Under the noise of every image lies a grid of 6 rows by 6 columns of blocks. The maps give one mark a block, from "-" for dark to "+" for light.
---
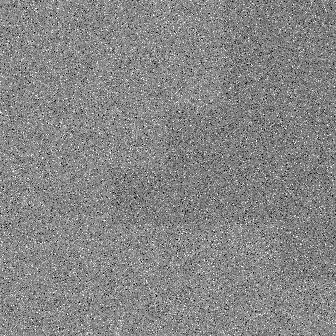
+ + + + - -
+ + + + - -
+ + + - - -
+ + - - - -
+ + + + + -
+ + + + + +
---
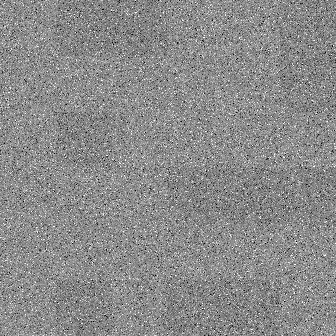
+ - - + + -
+ + + + + -
+ - + + + +
+ + + - - -
+ + + + + +
+ - + - - +
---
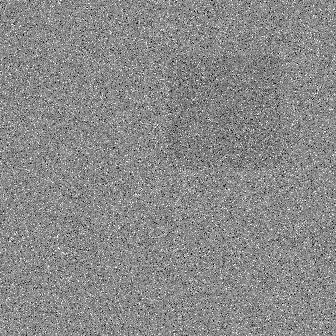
+ + + + + +
+ + + - - +
+ + + - - +
+ + + + + +
+ + + + + +
+ + + + + +
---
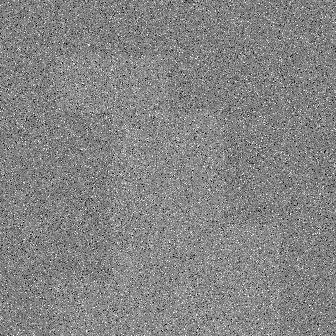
- - - - - -
- + + - - -
- - + + - -
- - + + - -
- - + + + -
- + + + + -
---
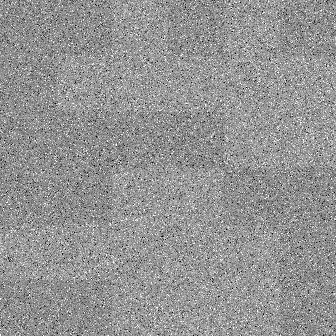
- - + - + -
- + + + + +
- - - - + +
- - + + - -
+ + + + + -
- - + + + -
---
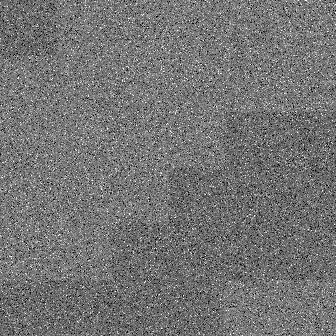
- + + + + +
+ + + + + +
+ + + + - -
+ + + - - -
+ + - - - -
- - - - + +
